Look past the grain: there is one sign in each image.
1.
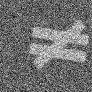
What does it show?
light not-equal sign
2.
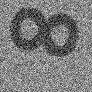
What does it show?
dark infinity sign
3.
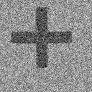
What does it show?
dark plus sign
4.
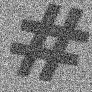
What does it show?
dark hash sign
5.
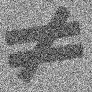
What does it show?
dark not-equal sign
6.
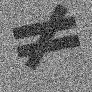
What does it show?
dark not-equal sign
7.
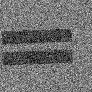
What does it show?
dark equals sign
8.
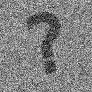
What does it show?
dark question mark
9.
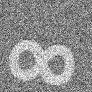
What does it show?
light infinity sign
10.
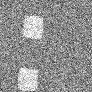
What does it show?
light colon
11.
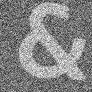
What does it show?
light ampersand
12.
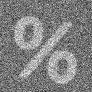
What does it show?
light percent sign
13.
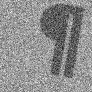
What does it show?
dark pilcrow
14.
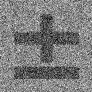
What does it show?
dark plus-minus sign
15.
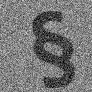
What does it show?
dark section sign
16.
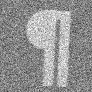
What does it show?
light pilcrow
